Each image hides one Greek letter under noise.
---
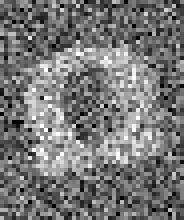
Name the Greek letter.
omega
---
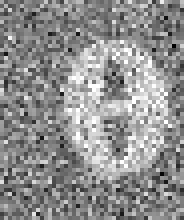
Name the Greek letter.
theta
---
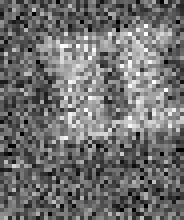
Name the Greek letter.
pi
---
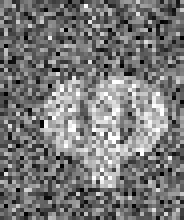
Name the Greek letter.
phi
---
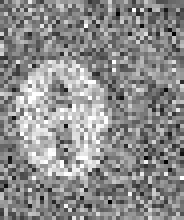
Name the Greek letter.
theta
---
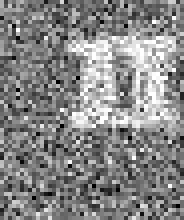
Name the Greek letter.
pi
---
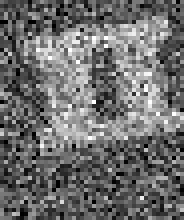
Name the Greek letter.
pi
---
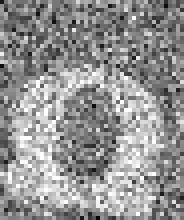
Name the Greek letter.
omega
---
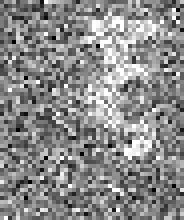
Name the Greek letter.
xi
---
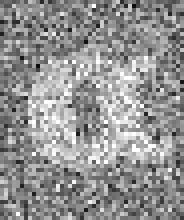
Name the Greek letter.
alpha
